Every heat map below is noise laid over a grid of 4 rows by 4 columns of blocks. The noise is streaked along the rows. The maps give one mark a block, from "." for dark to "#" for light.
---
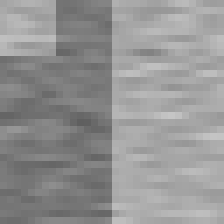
# . # #
. . # #
. . # #
. . # #
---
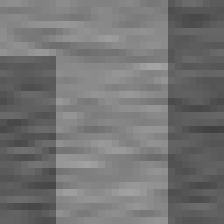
# # # .
. # # .
. # # .
. # # .
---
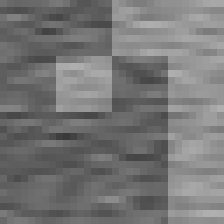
. . # #
. # . #
. . . #
. . . #
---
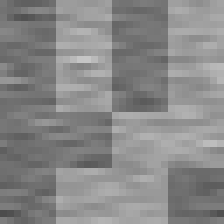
. # . #
. # . #
. . # #
. # # .
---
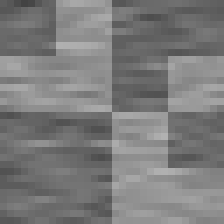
. # . .
# # . #
. . # .
. . # #
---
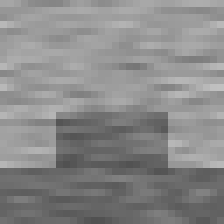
# # # #
# # # #
# . . #
. . . .
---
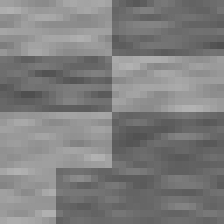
# # . .
. . # #
# # . .
# . . .
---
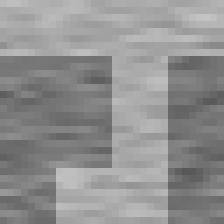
# # # #
. . # .
. . # .
. # # .
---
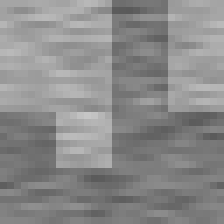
# # . #
# # . #
. # . .
. . . .
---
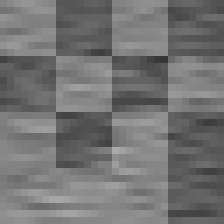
# . # .
. # . #
# . # .
# # # .
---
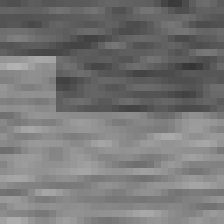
. . . .
# . . .
# # # #
# # # #
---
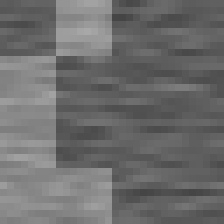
. # . .
# . . .
# . . .
# # . .
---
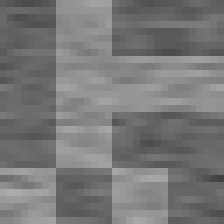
. # . .
. # # #
. # . .
# . # .
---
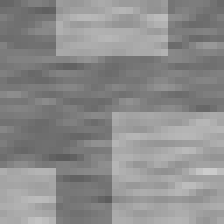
. # # .
. . . .
. . # #
# . # #
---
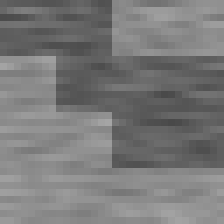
. . # #
# . . .
# # . .
# # # #
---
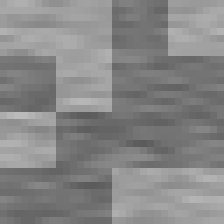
# # . #
. # . .
# . . .
. . # #
